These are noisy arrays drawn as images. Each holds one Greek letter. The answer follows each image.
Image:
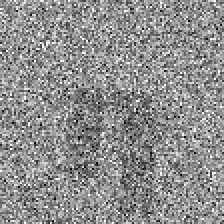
eta
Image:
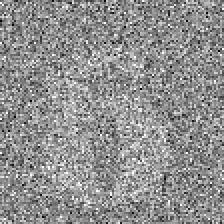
delta
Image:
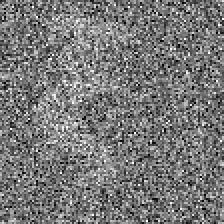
xi
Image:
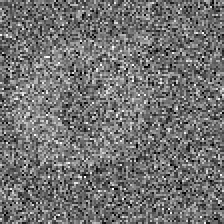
sigma
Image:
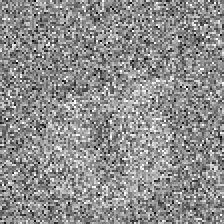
sigma
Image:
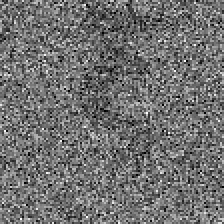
xi
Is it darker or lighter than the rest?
darker
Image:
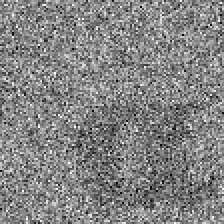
alpha
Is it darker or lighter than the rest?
darker
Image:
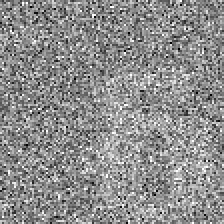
delta
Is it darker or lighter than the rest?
lighter
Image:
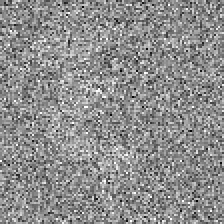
xi
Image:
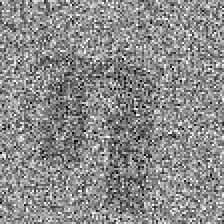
eta
